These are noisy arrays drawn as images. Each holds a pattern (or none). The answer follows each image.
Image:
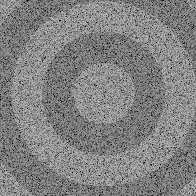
rings round one point
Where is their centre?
centre
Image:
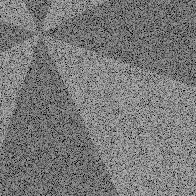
spokes from one point
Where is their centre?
top left
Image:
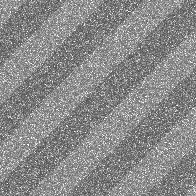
diagonal stripes
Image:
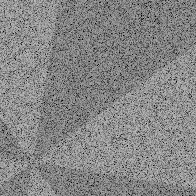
spokes from one point
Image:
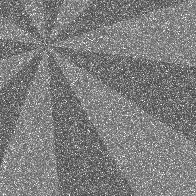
spokes from one point
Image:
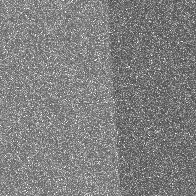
a sharp edge
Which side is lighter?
left
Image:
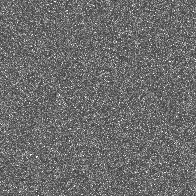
only noise
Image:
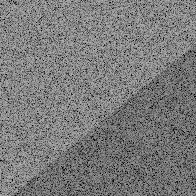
a sharp edge
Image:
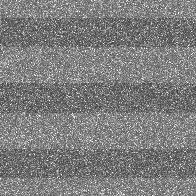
horizontal stripes
